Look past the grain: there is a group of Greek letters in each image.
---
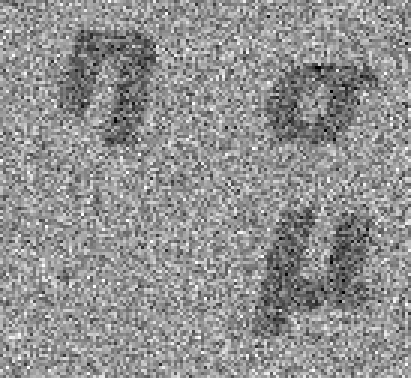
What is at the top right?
sigma
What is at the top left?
eta
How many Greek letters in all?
3
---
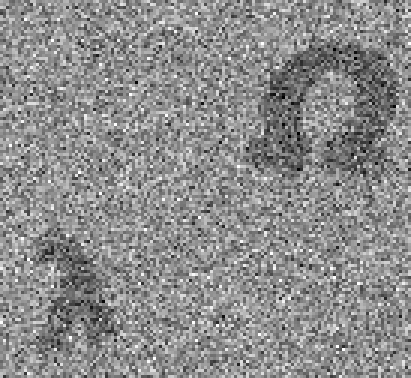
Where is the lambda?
bottom left
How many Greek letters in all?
2
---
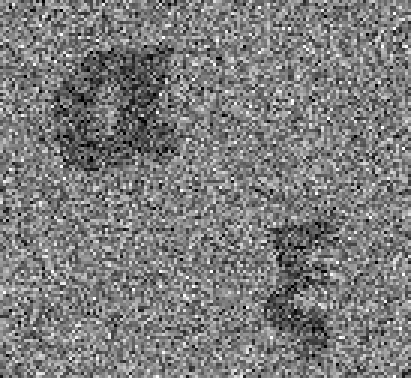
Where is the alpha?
top left
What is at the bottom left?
nothing
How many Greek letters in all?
2
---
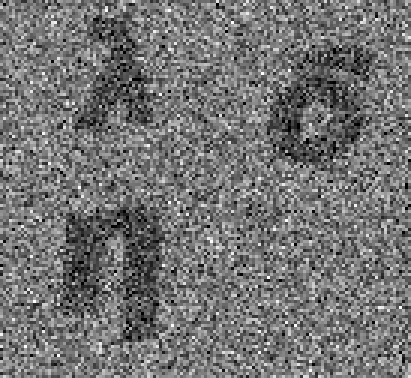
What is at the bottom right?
nothing
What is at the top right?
delta
